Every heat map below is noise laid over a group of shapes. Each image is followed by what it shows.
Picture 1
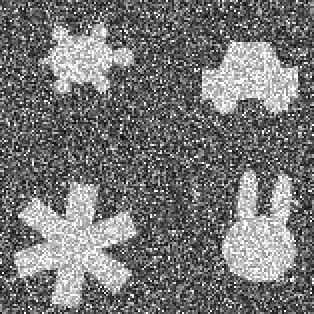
top left: turtle; top right: car; bottom left: asterisk; bottom right: rabbit's head
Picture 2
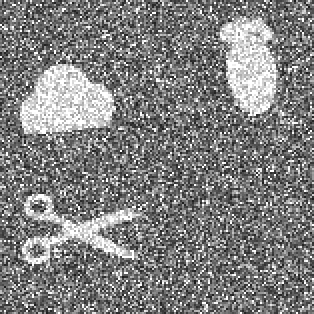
top left: cloud; top right: footprint; bottom left: pair of scissors
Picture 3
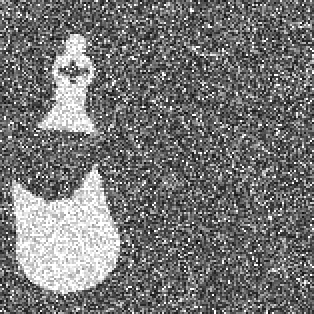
top left: chess bishop; bottom left: cat's head
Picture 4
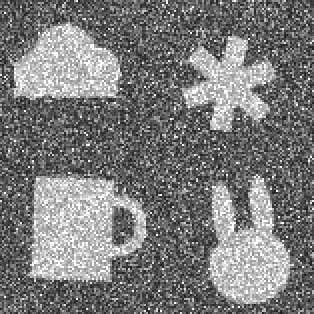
top left: cloud; top right: asterisk; bottom left: cup; bottom right: rabbit's head
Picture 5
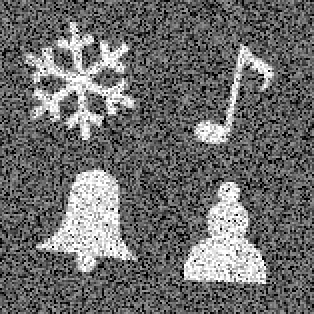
top left: snowflake; top right: musical note; bottom left: bell; bottom right: chess pawn
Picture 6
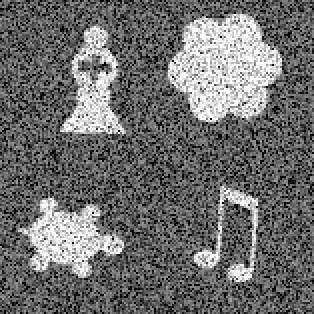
top left: chess bishop; top right: flower; bottom left: turtle; bottom right: pair of musical notes
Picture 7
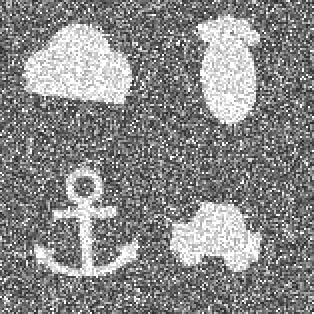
top left: cloud; top right: footprint; bottom left: anchor; bottom right: car
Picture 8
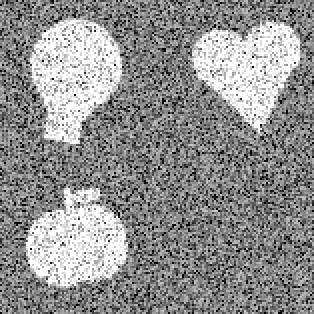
top left: light bulb; top right: heart; bottom left: apple
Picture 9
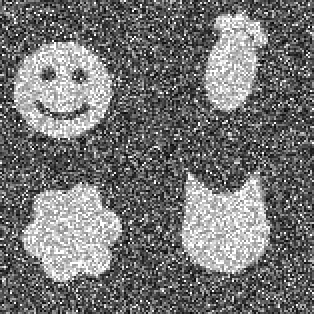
top left: smiling face; top right: footprint; bottom left: flower; bottom right: cat's head
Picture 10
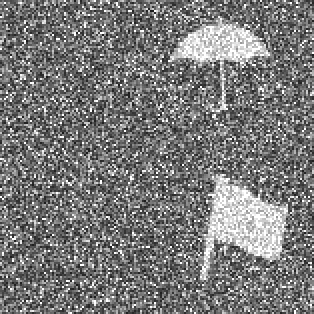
top right: umbrella; bottom right: flag
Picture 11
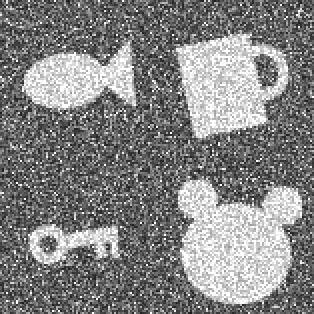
top left: fish; top right: cup; bottom left: key; bottom right: bear's head
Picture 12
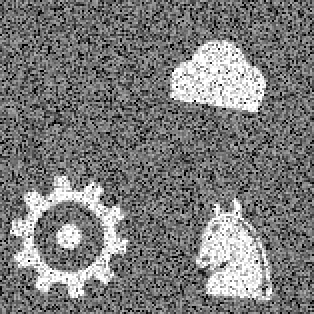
top right: cloud; bottom left: gear; bottom right: chess knight
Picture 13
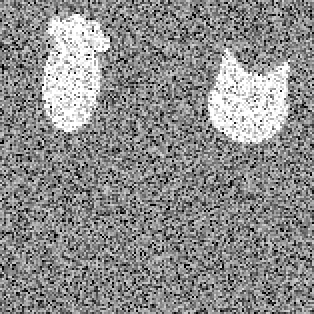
top left: footprint; top right: cat's head
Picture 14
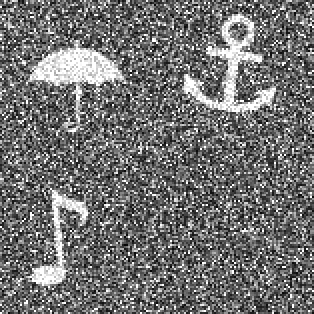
top left: umbrella; top right: anchor; bottom left: musical note
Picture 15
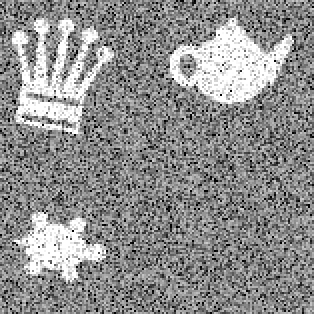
top left: chess queen; top right: teapot; bottom left: turtle
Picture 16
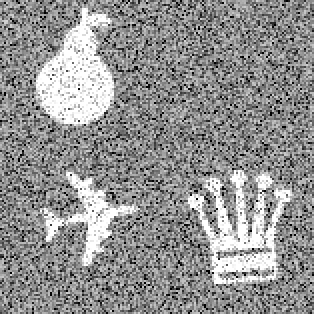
top left: pear; bottom left: airplane; bottom right: chess queen
